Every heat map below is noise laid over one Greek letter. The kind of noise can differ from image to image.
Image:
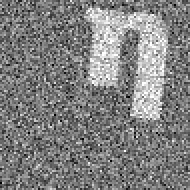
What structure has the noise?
independent entries
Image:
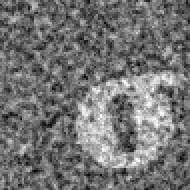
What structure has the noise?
blotchy
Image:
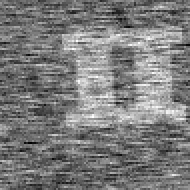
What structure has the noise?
streaked along the rows
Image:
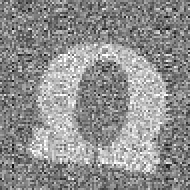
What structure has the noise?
low rank plus noise
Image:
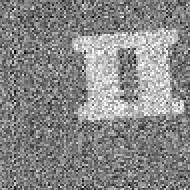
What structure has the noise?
low rank plus noise
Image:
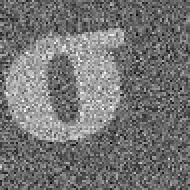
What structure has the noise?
low rank plus noise
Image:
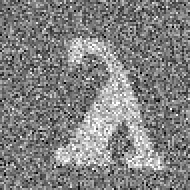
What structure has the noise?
independent entries
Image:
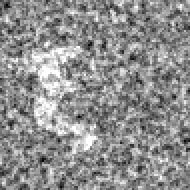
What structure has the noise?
blotchy
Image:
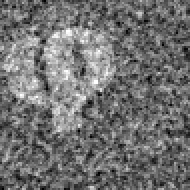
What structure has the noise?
blotchy
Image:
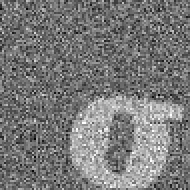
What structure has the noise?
low rank plus noise
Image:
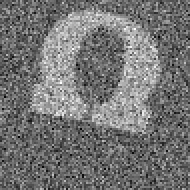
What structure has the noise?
independent entries
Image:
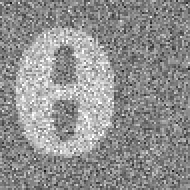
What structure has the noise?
independent entries
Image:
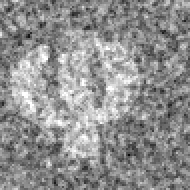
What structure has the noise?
blotchy
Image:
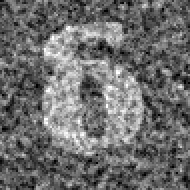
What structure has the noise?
blotchy
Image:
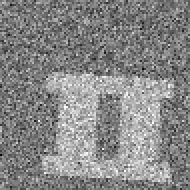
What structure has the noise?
independent entries
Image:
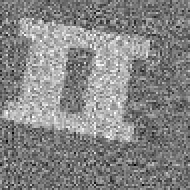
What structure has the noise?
low rank plus noise
